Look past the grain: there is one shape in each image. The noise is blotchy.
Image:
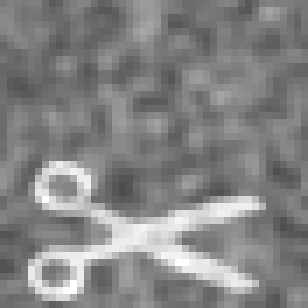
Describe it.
light pair of scissors
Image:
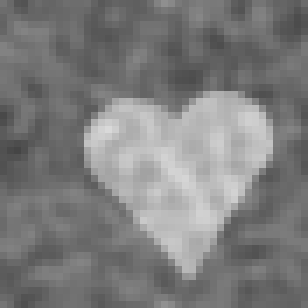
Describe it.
light heart
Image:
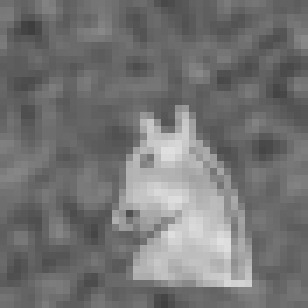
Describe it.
light chess knight
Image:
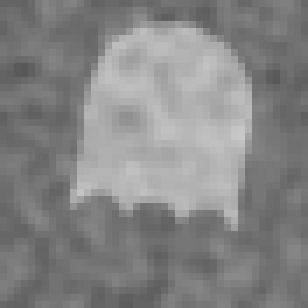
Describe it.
light ghost
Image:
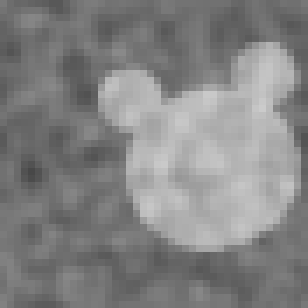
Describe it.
light bear's head
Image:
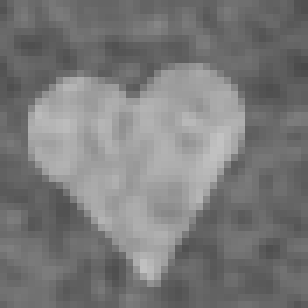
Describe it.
light heart
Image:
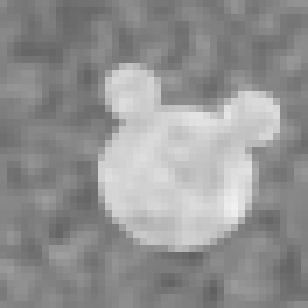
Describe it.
light bear's head
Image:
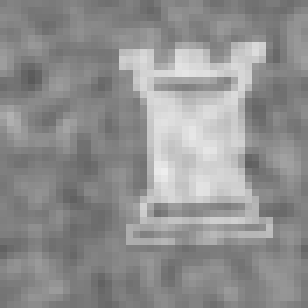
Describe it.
light chess rook
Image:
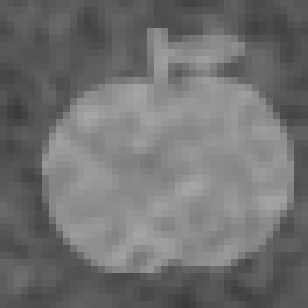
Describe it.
light apple
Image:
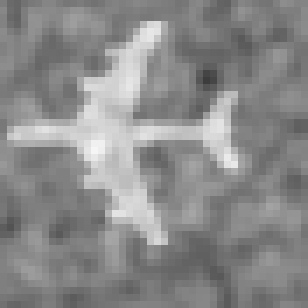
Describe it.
light airplane
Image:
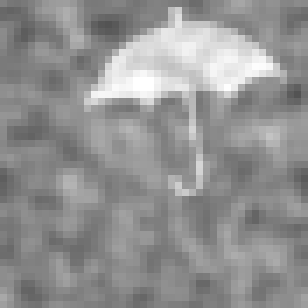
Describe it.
light umbrella
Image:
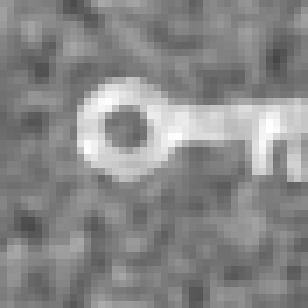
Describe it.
light key
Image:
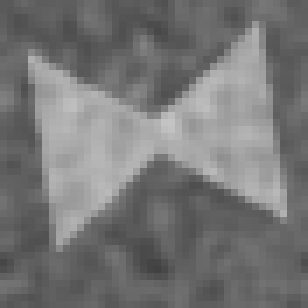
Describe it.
light bow tie
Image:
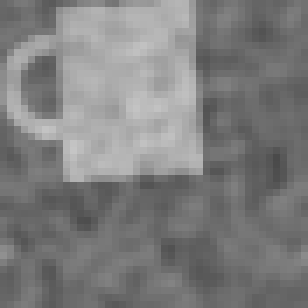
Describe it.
light cup
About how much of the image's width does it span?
two thirds
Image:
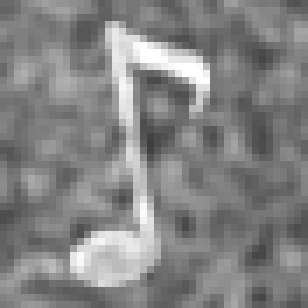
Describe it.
light musical note
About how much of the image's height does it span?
nearly all
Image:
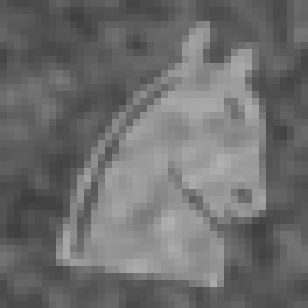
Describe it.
light chess knight
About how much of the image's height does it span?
nearly all
